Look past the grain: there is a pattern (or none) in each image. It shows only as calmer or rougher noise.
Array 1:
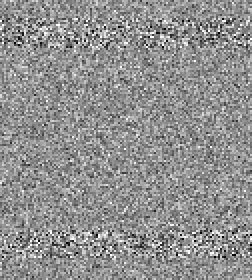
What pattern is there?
bands of rows
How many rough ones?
2
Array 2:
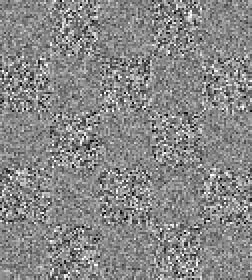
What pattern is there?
a checkerboard
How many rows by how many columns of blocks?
5 by 5
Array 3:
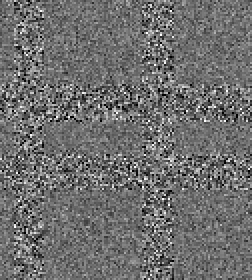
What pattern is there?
bands of rows crossing bands of columns
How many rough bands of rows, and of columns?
2 and 2
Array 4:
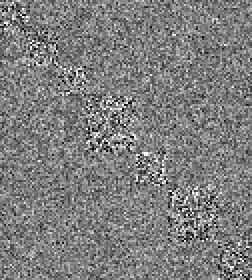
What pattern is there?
blocks along the diagonal
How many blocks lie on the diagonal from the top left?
7
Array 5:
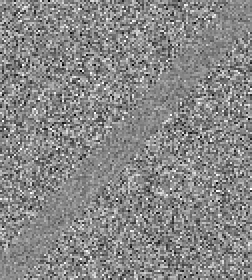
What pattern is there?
a diagonal band
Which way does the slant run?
bottom left to top right
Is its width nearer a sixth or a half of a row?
a sixth
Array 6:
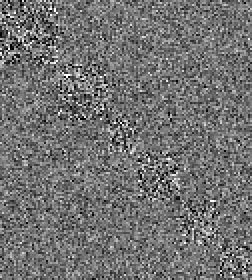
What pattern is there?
blocks along the diagonal
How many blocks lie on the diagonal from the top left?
6
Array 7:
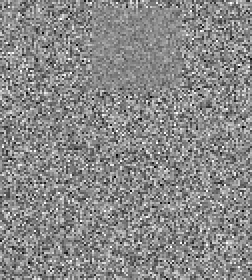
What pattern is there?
one block
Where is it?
top middle
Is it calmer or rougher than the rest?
calmer
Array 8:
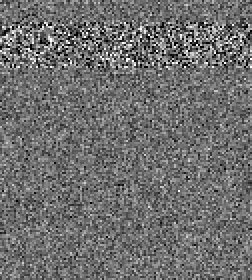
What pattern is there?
one band of rows
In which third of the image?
top
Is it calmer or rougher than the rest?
rougher
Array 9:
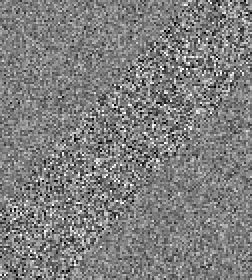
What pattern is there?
a diagonal band
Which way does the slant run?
bottom left to top right
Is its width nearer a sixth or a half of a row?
a half
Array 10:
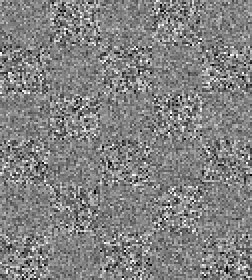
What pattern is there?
a checkerboard
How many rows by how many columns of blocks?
6 by 5
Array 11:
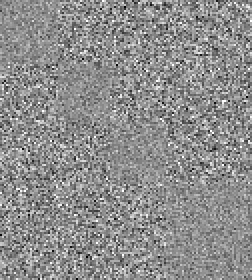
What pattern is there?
blocks along the diagonal
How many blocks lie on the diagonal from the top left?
4
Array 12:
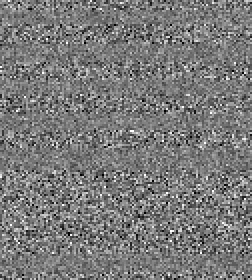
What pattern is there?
bands of rows
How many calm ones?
6
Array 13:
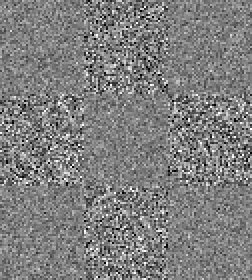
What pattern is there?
a checkerboard
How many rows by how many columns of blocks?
3 by 3
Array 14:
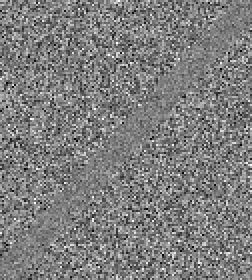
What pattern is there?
a diagonal band
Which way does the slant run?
bottom left to top right
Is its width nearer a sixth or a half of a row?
a sixth
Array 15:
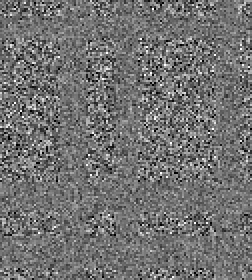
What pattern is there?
bands of rows crossing bands of columns
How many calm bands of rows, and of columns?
3 and 3
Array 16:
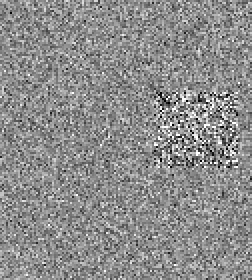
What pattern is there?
one block
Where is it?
middle right
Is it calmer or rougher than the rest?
rougher
